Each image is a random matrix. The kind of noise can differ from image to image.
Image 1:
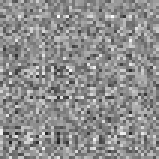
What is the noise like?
low rank plus noise
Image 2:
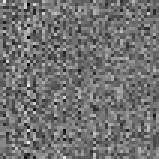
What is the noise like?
columns of uneven size
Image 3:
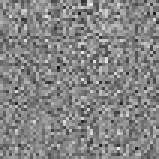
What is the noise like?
low rank plus noise
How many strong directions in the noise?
three or four
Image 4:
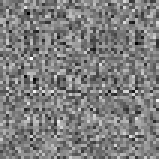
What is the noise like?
low rank plus noise
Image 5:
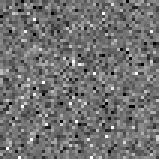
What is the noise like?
heavy tails
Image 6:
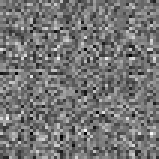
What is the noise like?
low rank plus noise
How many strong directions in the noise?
five to eight
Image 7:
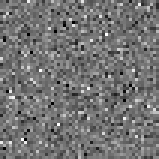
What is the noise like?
heavy tails
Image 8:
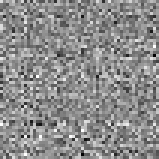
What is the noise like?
low rank plus noise
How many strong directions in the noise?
three or four
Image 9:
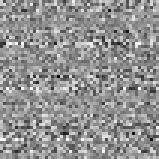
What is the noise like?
rows of uneven size
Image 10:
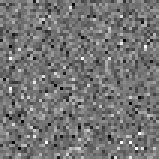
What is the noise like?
heavy tails
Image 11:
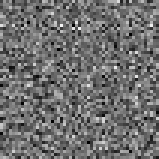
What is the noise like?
low rank plus noise
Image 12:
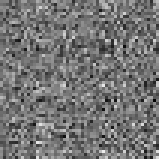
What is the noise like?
low rank plus noise
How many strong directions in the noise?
two
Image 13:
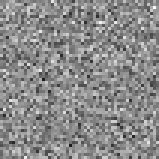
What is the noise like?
independent entries
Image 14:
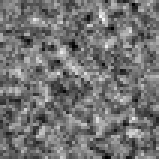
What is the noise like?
blotchy
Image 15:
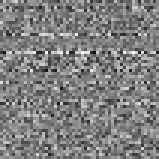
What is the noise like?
rows of uneven size
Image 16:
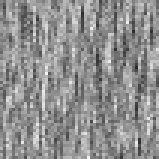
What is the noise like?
streaked along the columns
